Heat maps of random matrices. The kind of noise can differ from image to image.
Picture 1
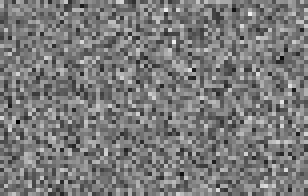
independent entries
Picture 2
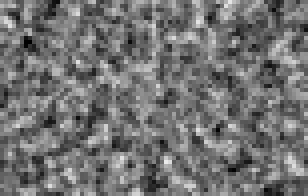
blotchy
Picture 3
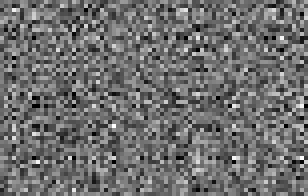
low rank plus noise
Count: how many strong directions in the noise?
three or four
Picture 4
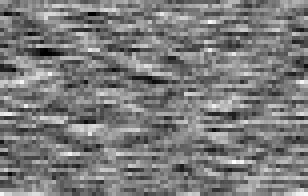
streaked along the rows
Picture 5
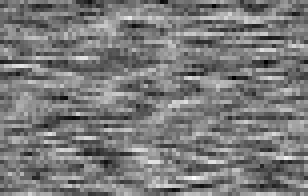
streaked along the rows
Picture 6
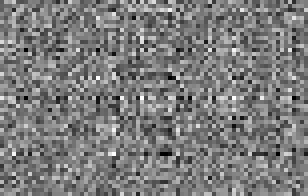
low rank plus noise
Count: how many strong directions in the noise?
two
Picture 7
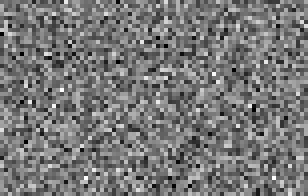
independent entries
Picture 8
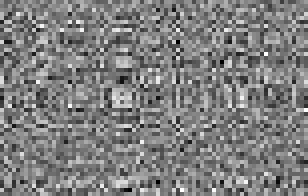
low rank plus noise
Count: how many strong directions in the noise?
one
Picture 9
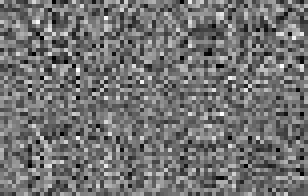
low rank plus noise
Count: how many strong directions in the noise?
two
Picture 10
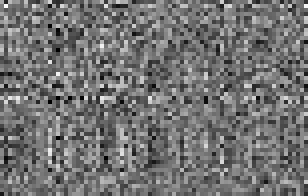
low rank plus noise
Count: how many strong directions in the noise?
three or four
